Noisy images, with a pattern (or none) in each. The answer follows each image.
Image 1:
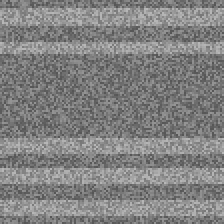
bands of rows
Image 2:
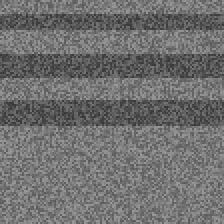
bands of rows
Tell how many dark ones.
3
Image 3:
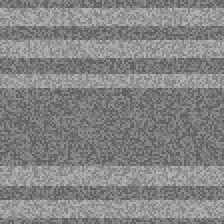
bands of rows
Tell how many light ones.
5
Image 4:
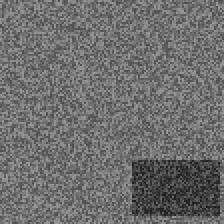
one block
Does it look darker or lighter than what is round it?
darker
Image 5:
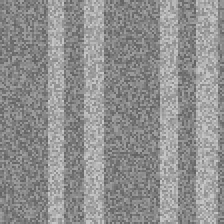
bands of columns
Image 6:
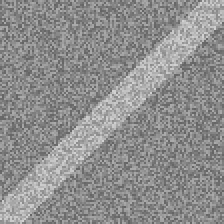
a diagonal band
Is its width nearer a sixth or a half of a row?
a sixth
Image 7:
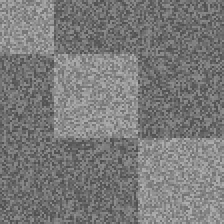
blocks along the diagonal
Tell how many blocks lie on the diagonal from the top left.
3
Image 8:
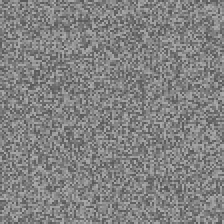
only noise
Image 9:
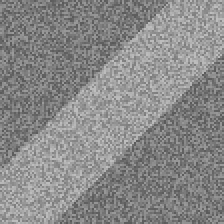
a diagonal band
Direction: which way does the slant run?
bottom left to top right
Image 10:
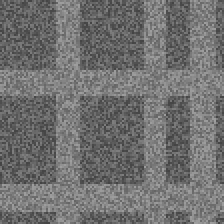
bands of rows crossing bands of columns
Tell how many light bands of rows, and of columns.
2 and 3
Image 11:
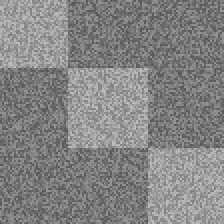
blocks along the diagonal
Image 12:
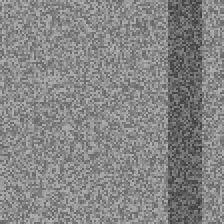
one band of columns
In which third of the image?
right
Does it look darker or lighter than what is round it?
darker
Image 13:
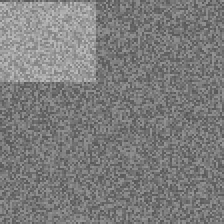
one block
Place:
top left
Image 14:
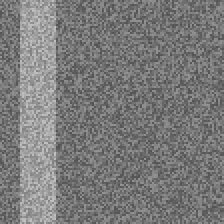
one band of columns
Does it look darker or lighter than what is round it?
lighter
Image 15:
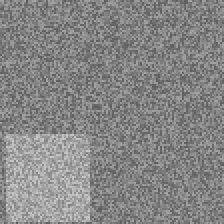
one block
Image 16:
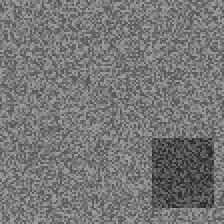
one block
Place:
bottom right
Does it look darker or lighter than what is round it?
darker
